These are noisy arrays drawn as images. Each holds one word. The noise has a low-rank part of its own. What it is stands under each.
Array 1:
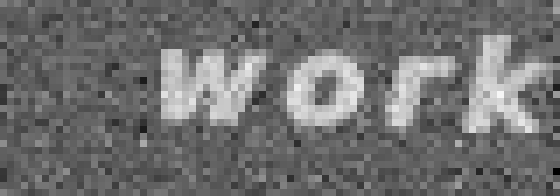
work
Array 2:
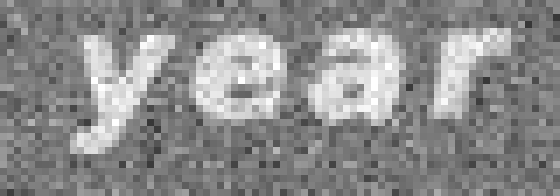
year
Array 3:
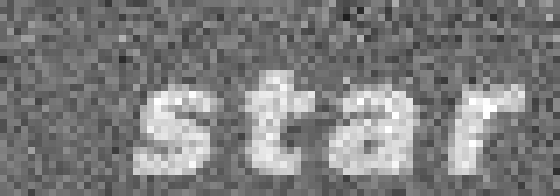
star
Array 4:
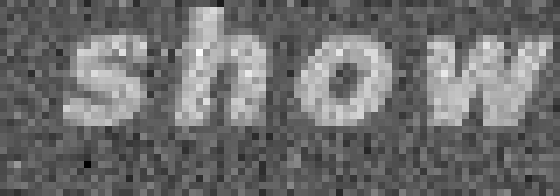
show
